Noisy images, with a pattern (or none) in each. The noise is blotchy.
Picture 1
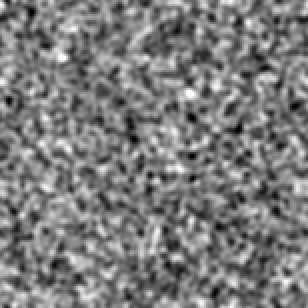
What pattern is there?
only noise
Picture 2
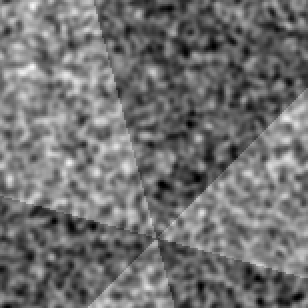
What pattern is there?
spokes from one point
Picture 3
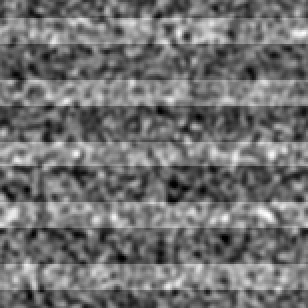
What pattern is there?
horizontal stripes
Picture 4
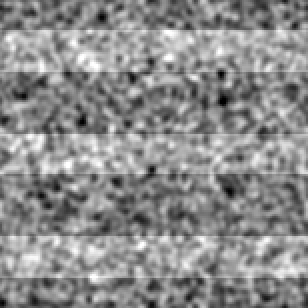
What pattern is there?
horizontal stripes
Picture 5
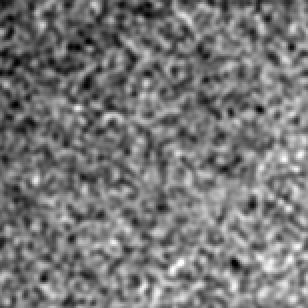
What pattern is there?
a smooth slope
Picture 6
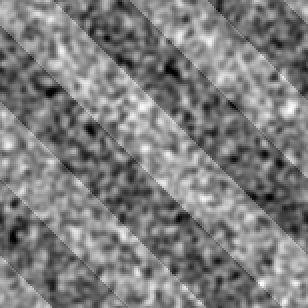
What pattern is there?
diagonal stripes
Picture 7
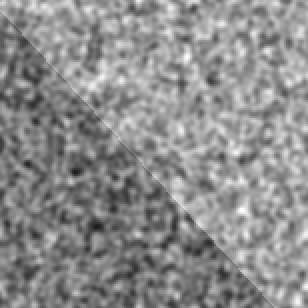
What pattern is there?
a sharp edge
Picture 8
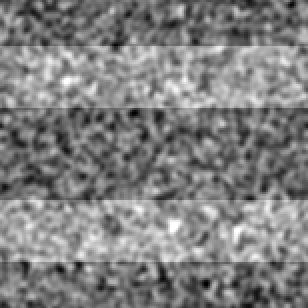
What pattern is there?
horizontal stripes
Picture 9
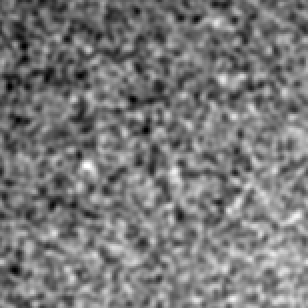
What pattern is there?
a smooth slope
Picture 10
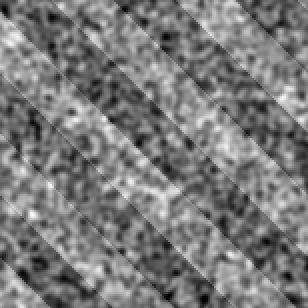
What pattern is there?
diagonal stripes
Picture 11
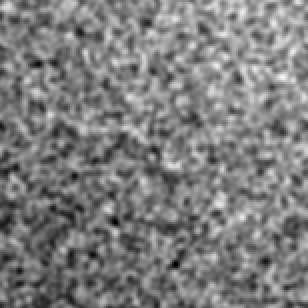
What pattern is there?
a smooth slope
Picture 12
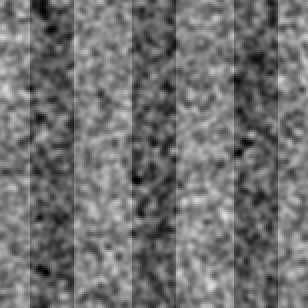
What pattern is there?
vertical stripes
